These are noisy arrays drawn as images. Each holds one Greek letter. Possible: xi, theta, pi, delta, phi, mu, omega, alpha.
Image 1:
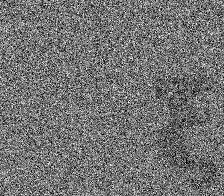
dark xi
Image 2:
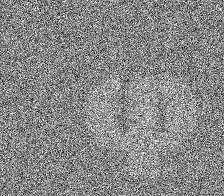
light phi
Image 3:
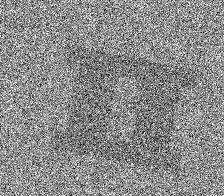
dark pi
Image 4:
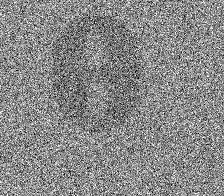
dark theta
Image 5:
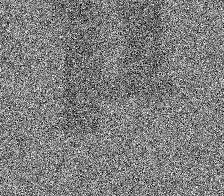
dark mu
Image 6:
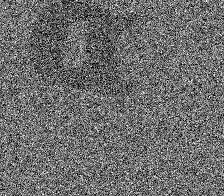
dark alpha
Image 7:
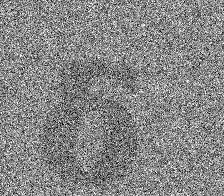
dark delta
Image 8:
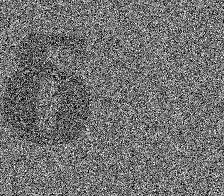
dark delta
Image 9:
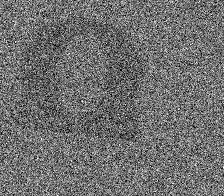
dark omega
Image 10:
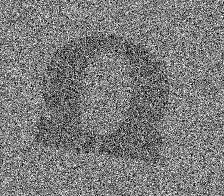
dark omega
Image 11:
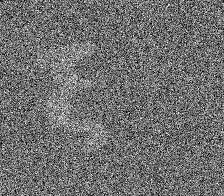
light xi
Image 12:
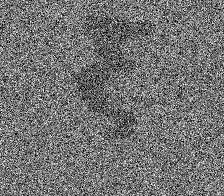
dark xi
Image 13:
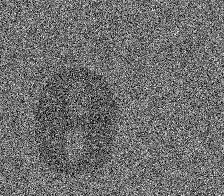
dark theta
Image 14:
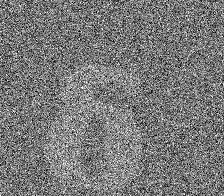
light delta
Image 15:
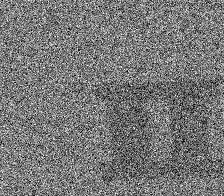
dark pi
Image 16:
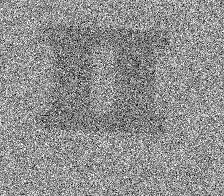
dark pi
